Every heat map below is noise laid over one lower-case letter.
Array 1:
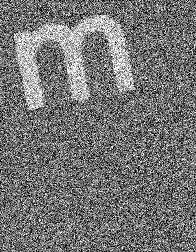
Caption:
light m
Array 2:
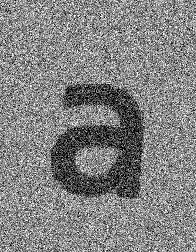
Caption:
dark a
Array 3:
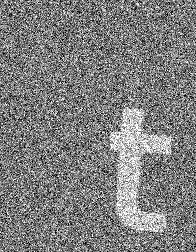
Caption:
light t
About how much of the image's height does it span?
half
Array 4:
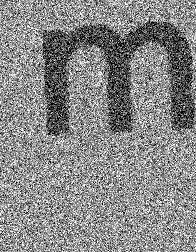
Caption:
dark m
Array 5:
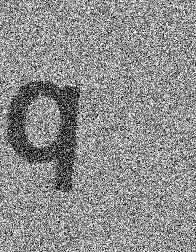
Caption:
dark q, middle left
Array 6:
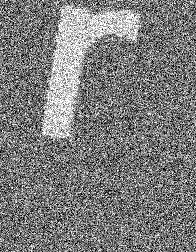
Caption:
light r
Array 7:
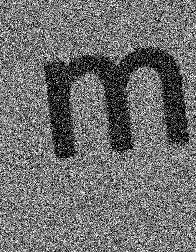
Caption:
dark m
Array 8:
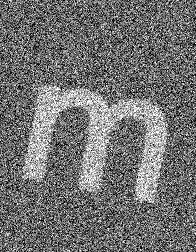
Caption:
light m
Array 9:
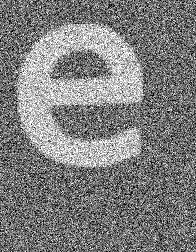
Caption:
light e
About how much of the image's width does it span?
two thirds
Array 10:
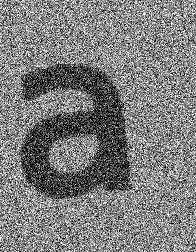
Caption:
dark a
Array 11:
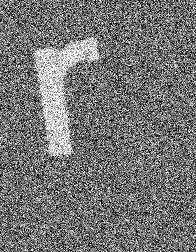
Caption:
light r
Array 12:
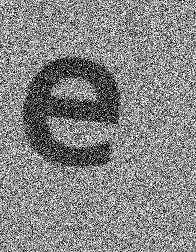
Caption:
dark e
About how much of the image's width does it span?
half
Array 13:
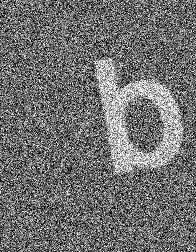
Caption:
light b
